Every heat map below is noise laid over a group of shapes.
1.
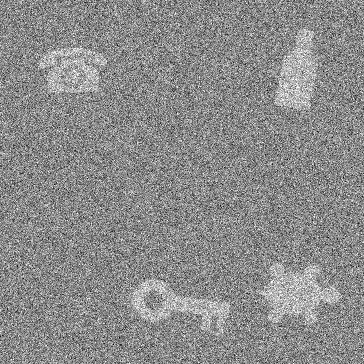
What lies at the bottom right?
turtle
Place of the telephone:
top left
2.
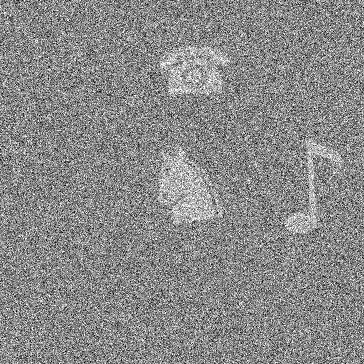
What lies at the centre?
chess knight
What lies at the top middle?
telephone
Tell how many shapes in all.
3
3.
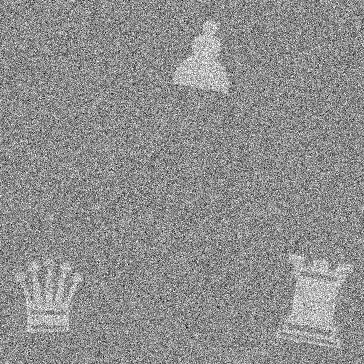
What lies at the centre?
nothing
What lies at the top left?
nothing
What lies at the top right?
nothing
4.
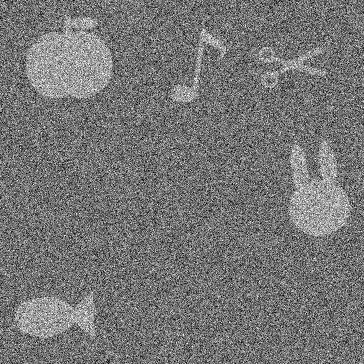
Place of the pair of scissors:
top right
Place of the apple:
top left
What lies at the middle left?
nothing
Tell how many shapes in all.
5
